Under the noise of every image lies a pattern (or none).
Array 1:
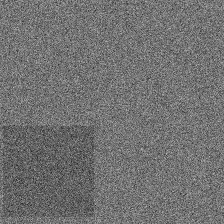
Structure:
one block
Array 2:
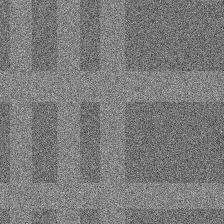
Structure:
bands of rows crossing bands of columns
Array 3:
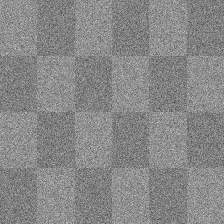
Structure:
a checkerboard
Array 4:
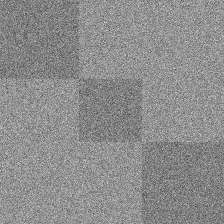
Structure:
blocks along the diagonal
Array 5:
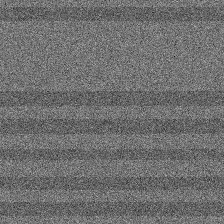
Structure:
bands of rows
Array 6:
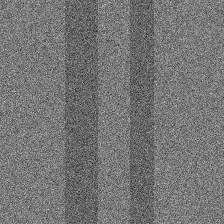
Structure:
bands of columns
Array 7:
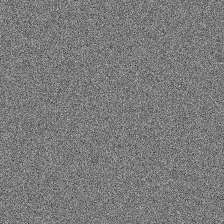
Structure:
only noise
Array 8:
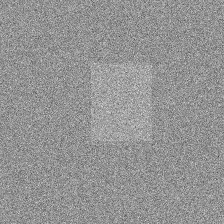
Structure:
one block
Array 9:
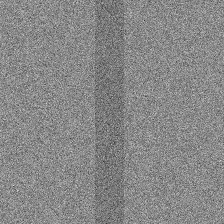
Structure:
one band of columns
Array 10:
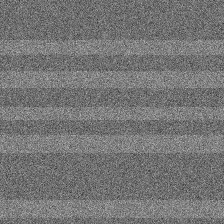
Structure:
bands of rows
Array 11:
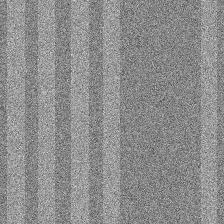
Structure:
bands of columns
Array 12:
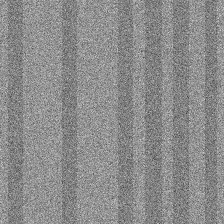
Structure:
bands of columns
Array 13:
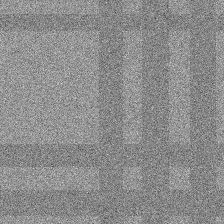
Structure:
bands of rows crossing bands of columns
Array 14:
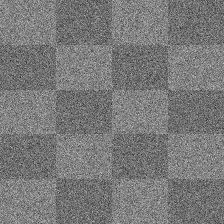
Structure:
a checkerboard
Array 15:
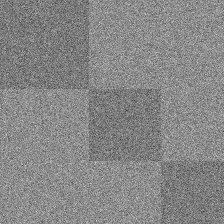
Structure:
blocks along the diagonal
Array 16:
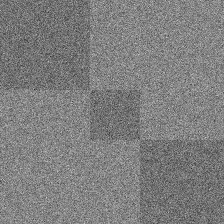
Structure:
blocks along the diagonal
